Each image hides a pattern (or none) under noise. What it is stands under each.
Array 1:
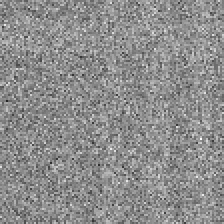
bands of rows crossing bands of columns
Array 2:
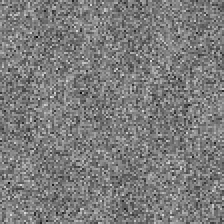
a checkerboard
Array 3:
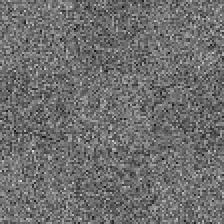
a checkerboard
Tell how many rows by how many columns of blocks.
3 by 3
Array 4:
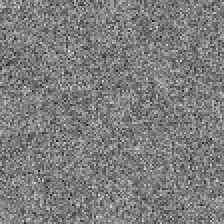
a checkerboard
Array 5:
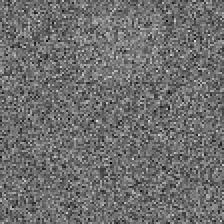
one block
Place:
top middle
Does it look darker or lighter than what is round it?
lighter
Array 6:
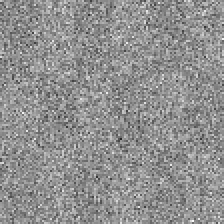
a checkerboard
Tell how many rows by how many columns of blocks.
3 by 6
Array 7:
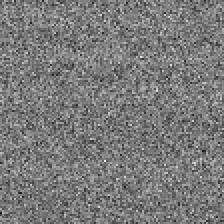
bands of rows
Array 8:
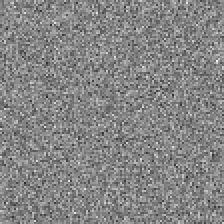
only noise
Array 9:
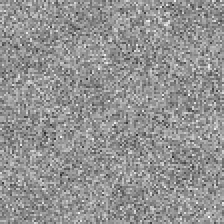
a checkerboard
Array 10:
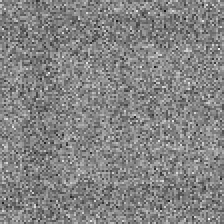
bands of rows crossing bands of columns
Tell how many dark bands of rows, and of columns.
2 and 1
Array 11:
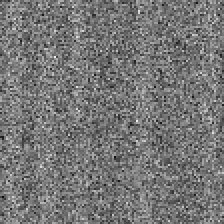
bands of columns
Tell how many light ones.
5
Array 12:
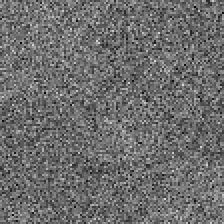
blocks along the diagonal
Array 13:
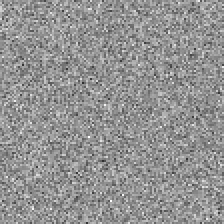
only noise
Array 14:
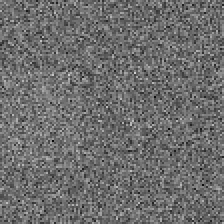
one block
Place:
middle left
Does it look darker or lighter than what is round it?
lighter
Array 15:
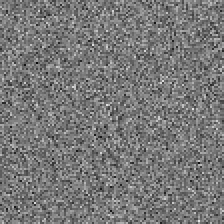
only noise
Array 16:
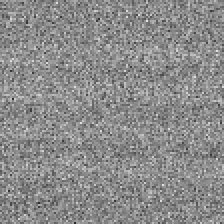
bands of rows
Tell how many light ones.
4
